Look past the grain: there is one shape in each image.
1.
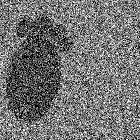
footprint
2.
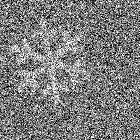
snowflake
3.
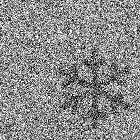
snowflake
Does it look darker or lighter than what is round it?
darker
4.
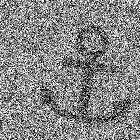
anchor
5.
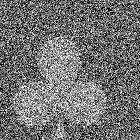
club
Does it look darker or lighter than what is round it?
lighter
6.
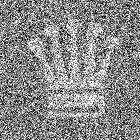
chess queen
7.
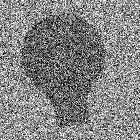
light bulb
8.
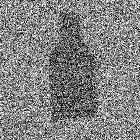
bottle
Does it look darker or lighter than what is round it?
darker
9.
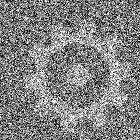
gear
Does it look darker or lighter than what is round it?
lighter
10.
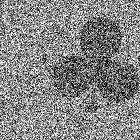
club
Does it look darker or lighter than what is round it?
darker
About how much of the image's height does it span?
two thirds
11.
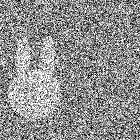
rabbit's head
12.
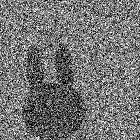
rabbit's head
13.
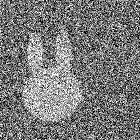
rabbit's head
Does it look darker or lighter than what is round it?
lighter
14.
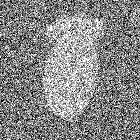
footprint
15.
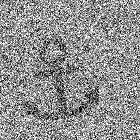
anchor
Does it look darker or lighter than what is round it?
darker
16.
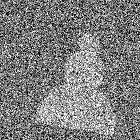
chess pawn
